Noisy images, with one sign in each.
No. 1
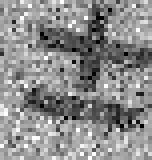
plus-minus sign
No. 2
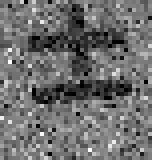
plus-minus sign
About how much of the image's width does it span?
two thirds
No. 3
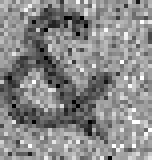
ampersand
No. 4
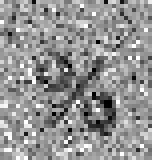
percent sign
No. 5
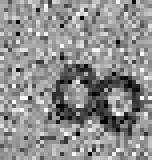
infinity sign
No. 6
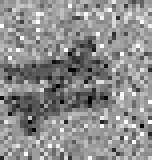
not-equal sign
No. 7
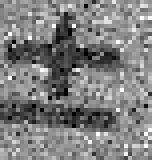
plus-minus sign
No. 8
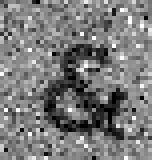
ampersand
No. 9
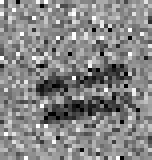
equals sign
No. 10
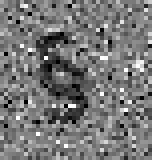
section sign
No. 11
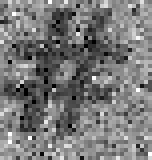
hash sign
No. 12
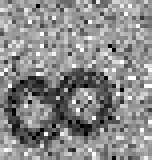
infinity sign
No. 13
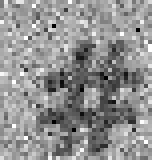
hash sign
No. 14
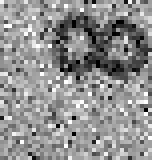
infinity sign
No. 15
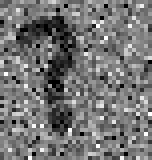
question mark
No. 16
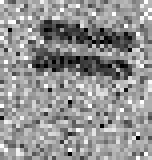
equals sign
